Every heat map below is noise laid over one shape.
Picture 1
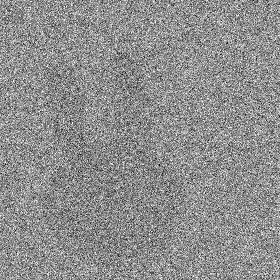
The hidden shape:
rabbit's head
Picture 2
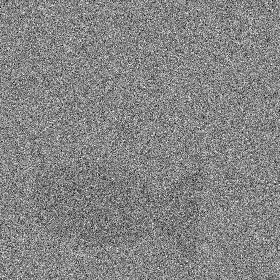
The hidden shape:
fish
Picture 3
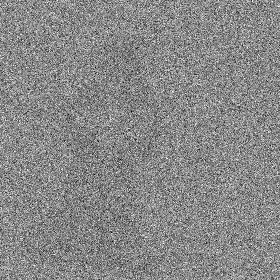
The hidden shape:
chess bishop
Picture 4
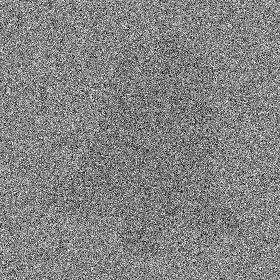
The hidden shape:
bell
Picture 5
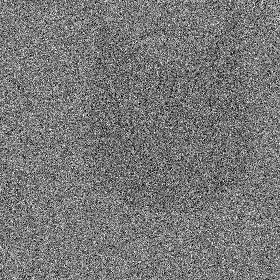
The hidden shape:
cat's head
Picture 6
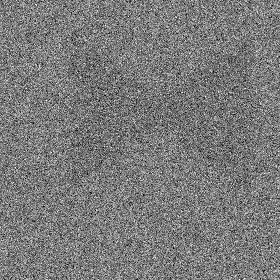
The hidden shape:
bow tie
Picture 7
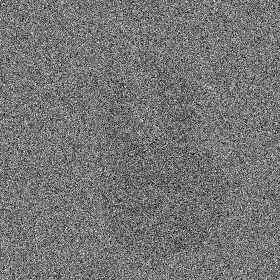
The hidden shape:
rabbit's head
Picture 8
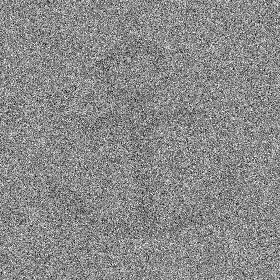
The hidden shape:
anchor
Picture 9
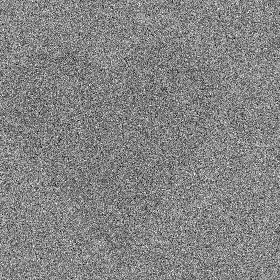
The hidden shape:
heart
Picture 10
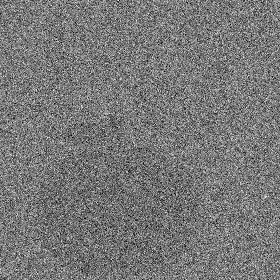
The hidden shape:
apple
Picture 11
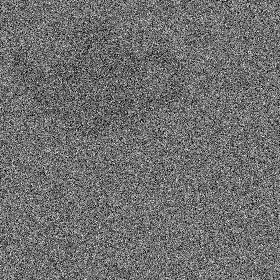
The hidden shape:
teapot
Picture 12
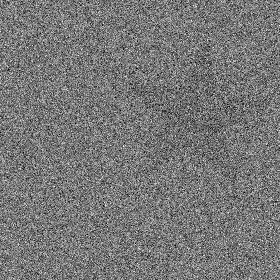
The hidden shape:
star
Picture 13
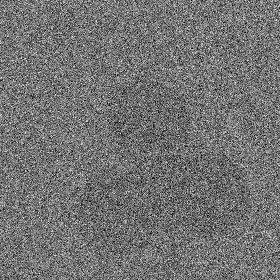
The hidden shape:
club
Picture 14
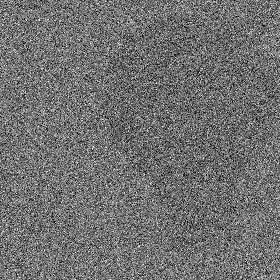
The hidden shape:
light bulb
